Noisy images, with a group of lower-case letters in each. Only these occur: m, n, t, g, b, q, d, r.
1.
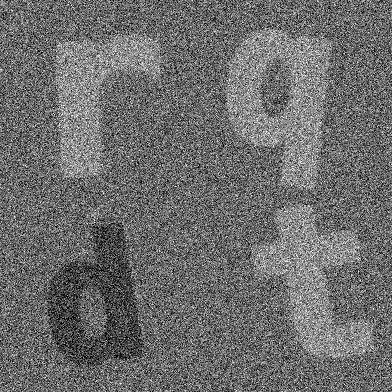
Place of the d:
bottom left
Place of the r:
top left
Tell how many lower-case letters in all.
4
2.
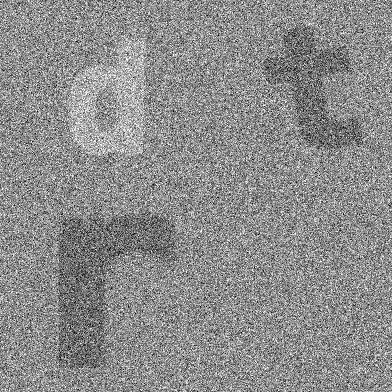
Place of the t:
top right
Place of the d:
top left
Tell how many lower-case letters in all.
3
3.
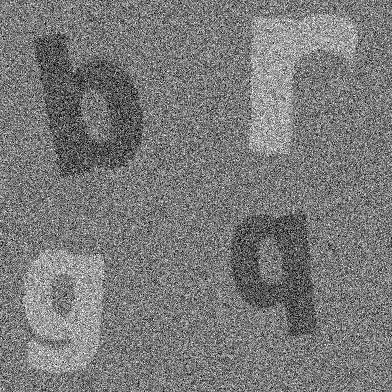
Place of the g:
bottom left
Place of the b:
top left
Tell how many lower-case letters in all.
4
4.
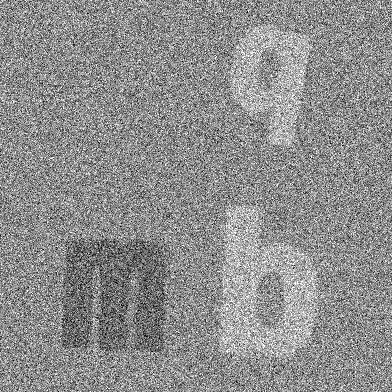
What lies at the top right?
q
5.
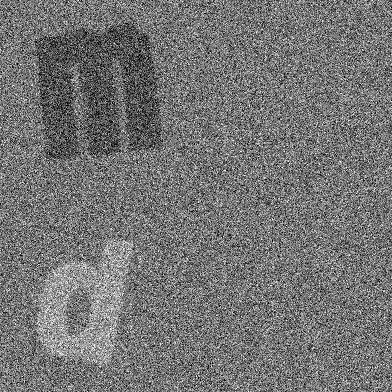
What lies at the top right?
nothing
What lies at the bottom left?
d
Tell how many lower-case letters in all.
2
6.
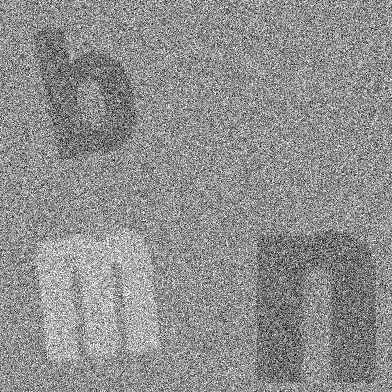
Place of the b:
top left
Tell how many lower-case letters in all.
3
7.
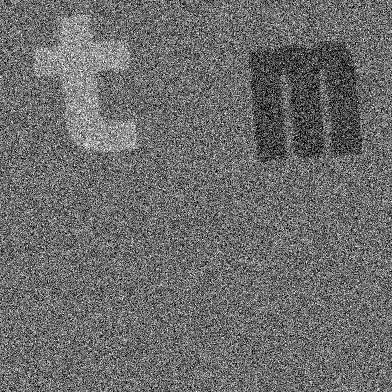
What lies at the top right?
m
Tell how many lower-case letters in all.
2
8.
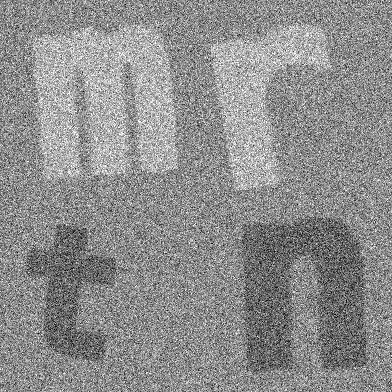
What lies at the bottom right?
n
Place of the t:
bottom left
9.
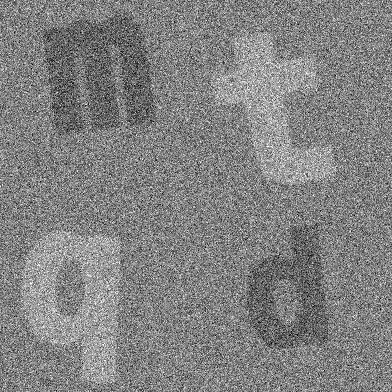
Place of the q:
bottom left
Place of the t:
top right
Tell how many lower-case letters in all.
4
